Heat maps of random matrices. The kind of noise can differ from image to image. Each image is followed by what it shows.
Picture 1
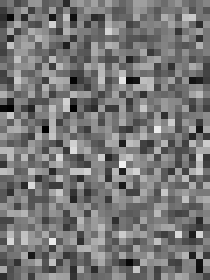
low rank plus noise
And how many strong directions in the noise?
three or four
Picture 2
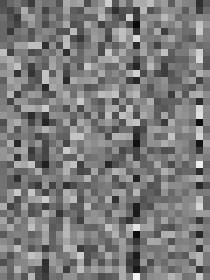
columns of uneven size
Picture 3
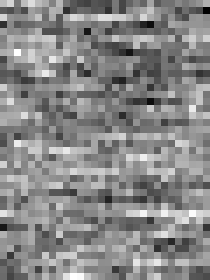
streaked along the rows
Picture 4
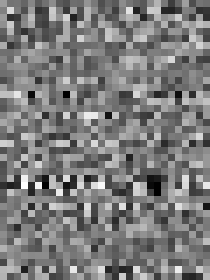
rows of uneven size
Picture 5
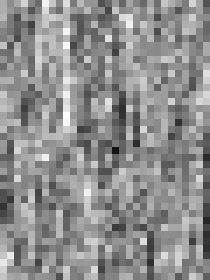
streaked along the columns
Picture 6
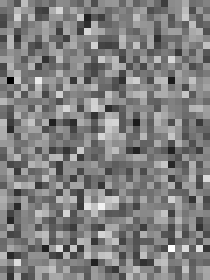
low rank plus noise
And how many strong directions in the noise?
three or four
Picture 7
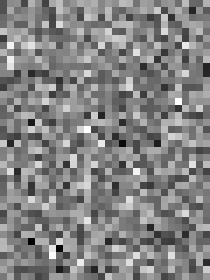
independent entries
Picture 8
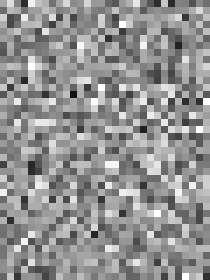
low rank plus noise
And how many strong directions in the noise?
three or four
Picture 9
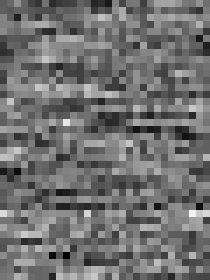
streaked along the rows
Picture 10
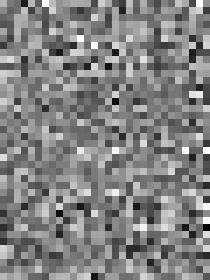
low rank plus noise
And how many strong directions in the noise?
five to eight
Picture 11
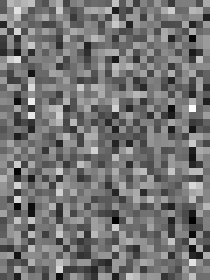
columns of uneven size
